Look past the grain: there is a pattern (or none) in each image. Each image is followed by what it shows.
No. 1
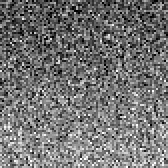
a smooth slope
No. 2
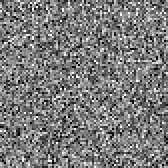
only noise
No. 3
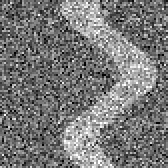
a wavy band
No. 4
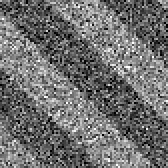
diagonal stripes
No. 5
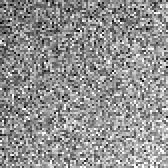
a smooth slope
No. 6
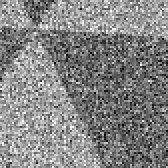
spokes from one point
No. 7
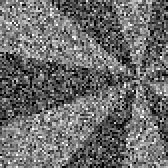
spokes from one point
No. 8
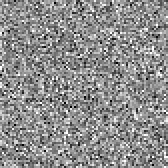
only noise
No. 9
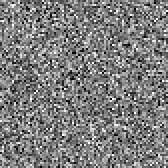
only noise
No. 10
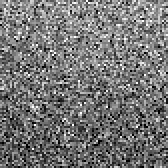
a smooth slope
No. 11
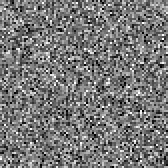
only noise
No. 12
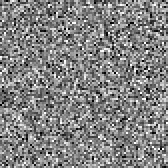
only noise
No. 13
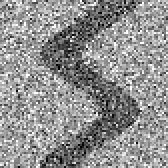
a wavy band
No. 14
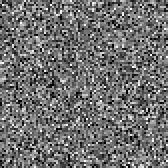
only noise
